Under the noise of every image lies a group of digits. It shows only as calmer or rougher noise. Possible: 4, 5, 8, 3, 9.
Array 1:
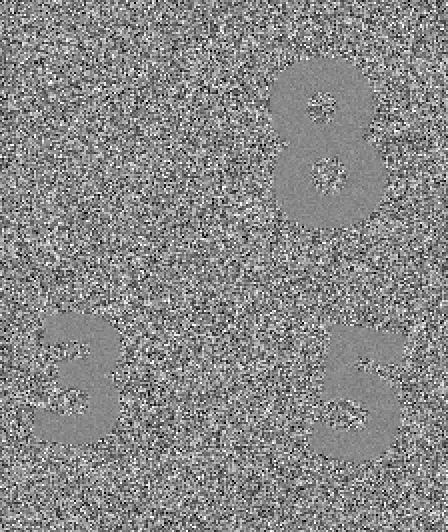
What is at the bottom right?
5
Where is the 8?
top right
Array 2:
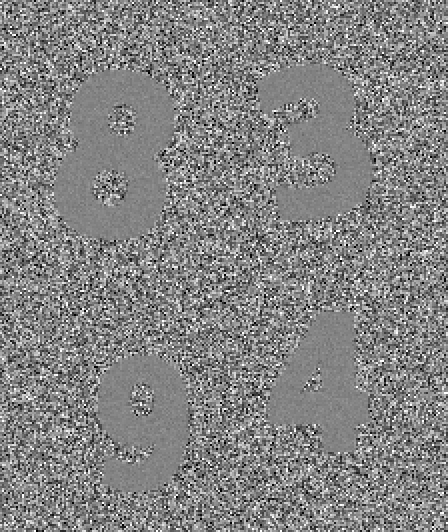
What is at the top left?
8
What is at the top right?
3
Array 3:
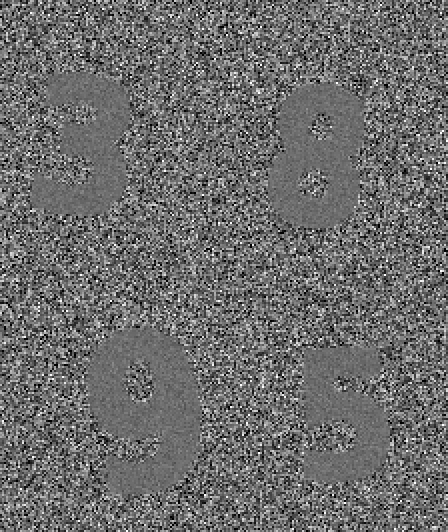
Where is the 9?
bottom left
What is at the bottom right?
5
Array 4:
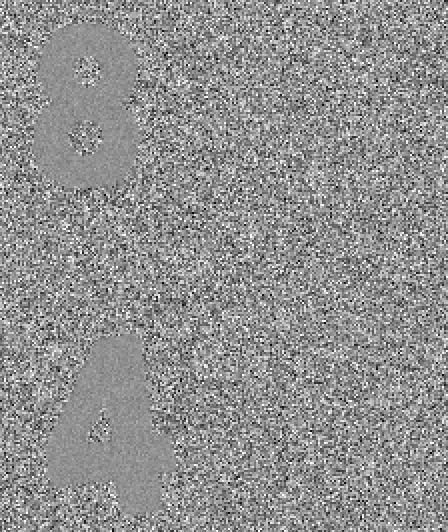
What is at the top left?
8
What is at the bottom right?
nothing
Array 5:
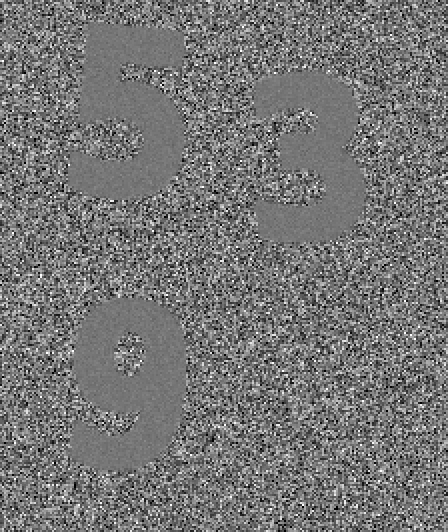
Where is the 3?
top right
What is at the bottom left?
9
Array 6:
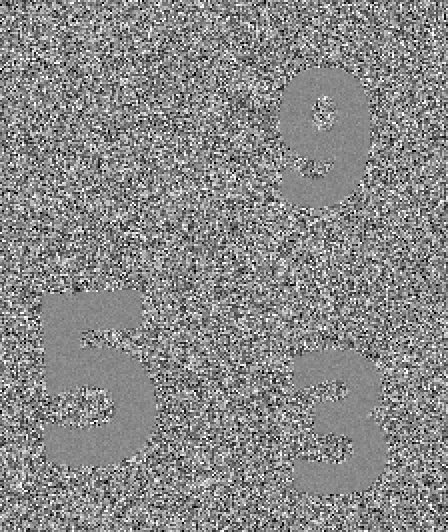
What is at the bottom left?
5
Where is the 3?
bottom right
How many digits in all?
3
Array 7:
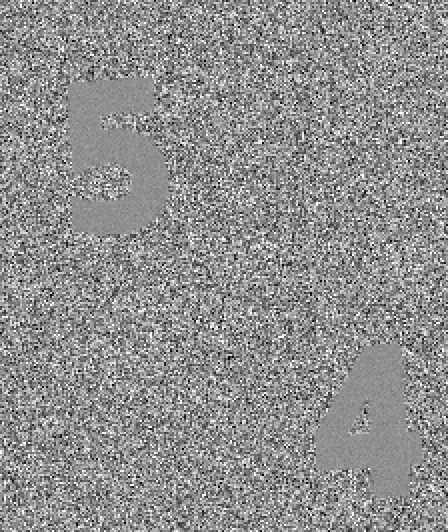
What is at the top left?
5
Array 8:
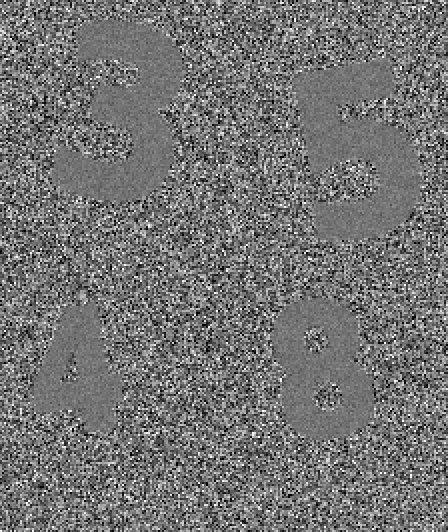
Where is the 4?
bottom left
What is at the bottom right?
8
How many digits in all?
4
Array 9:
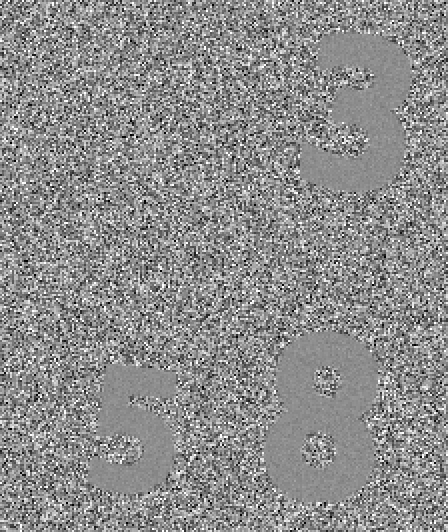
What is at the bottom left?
5
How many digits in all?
3
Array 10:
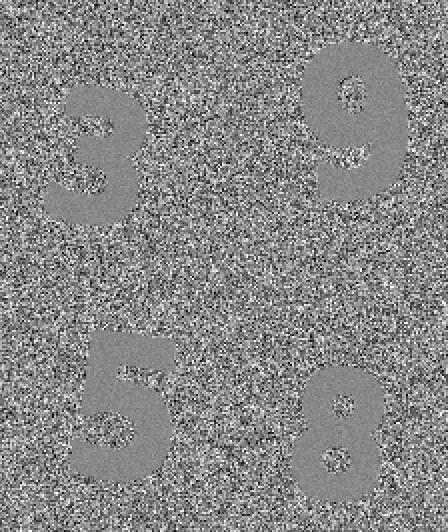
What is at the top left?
3
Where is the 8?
bottom right
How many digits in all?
4
